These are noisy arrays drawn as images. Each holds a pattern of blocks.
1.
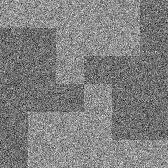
the same after a half turn
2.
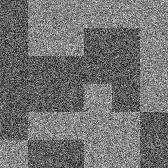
no symmetry
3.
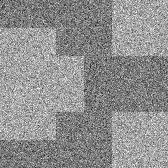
top and bottom mirror each other
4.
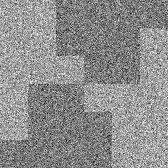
the same after a half turn
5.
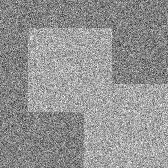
mirrored about the diagonal from the top left
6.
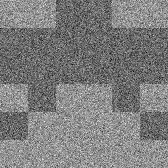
left and right mirror each other
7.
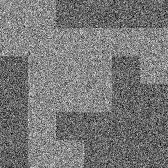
mirrored about the diagonal from the top left
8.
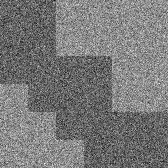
mirrored about the diagonal from the bottom left
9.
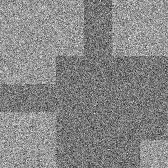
mirrored about the diagonal from the top left
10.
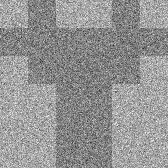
left and right mirror each other
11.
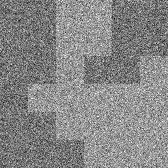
no symmetry
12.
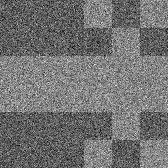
top and bottom mirror each other
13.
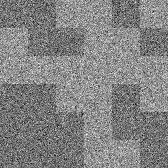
mirrored about the diagonal from the bottom left
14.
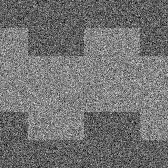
the same after a half turn
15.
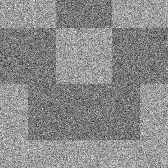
left and right mirror each other
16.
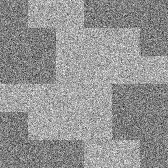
the same after a half turn
